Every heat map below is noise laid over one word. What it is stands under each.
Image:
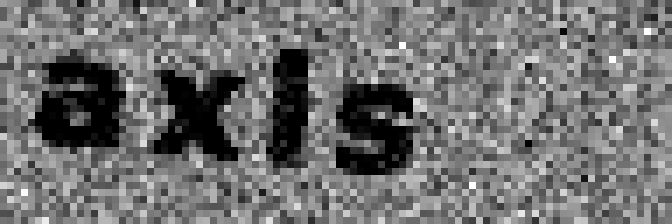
axis
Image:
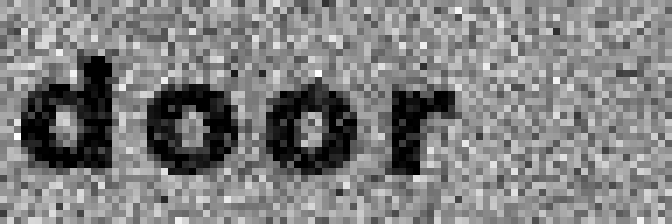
door
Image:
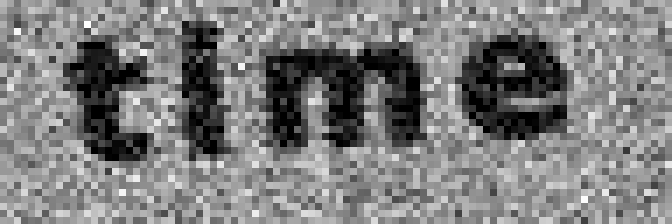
time
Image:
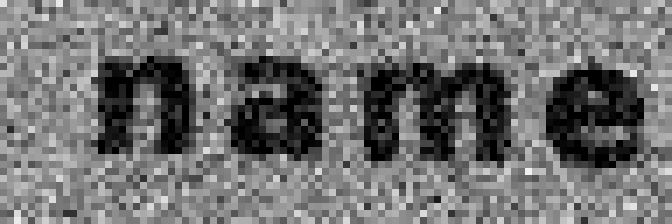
name
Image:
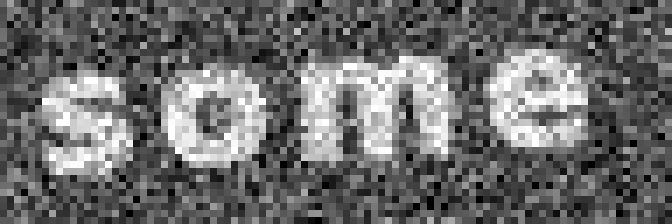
some
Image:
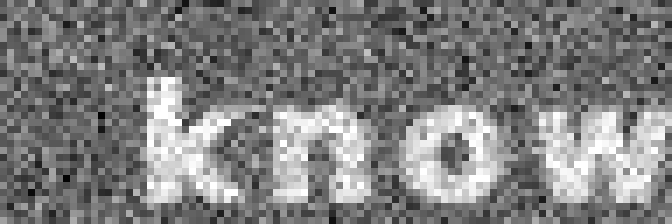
know
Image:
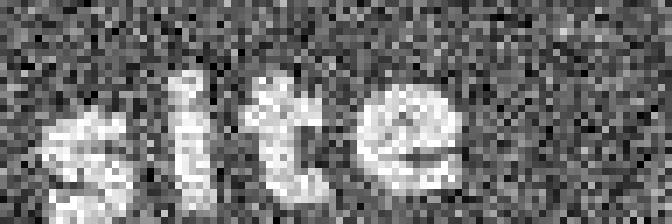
site
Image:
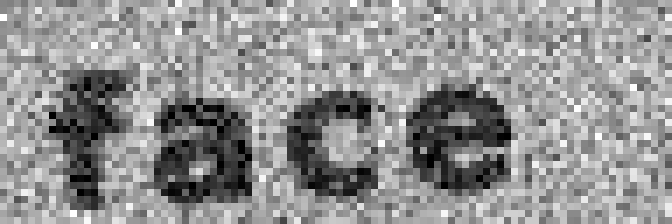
face
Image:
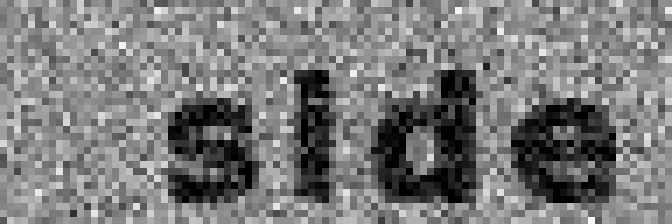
side
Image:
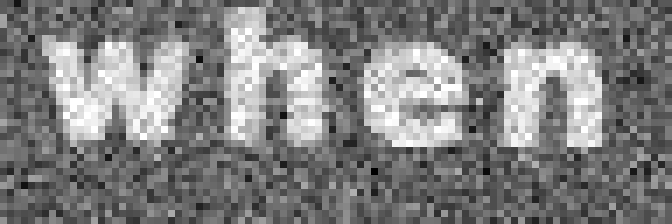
when
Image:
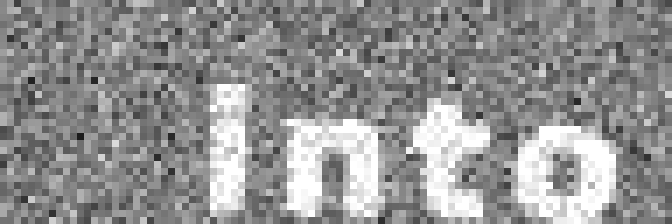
into
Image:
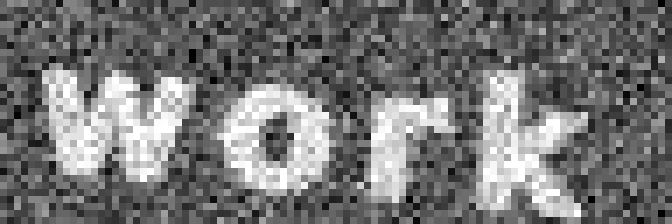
work
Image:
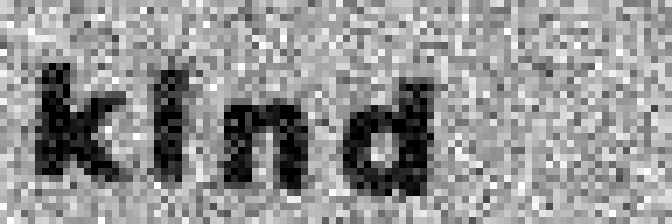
kind
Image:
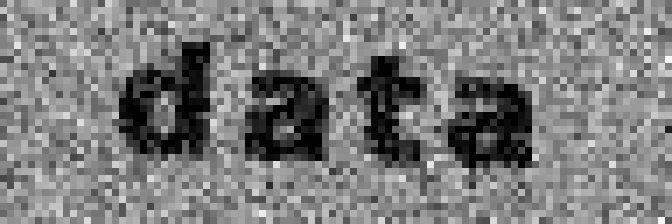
data
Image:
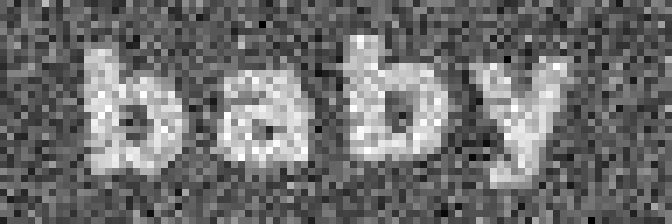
baby
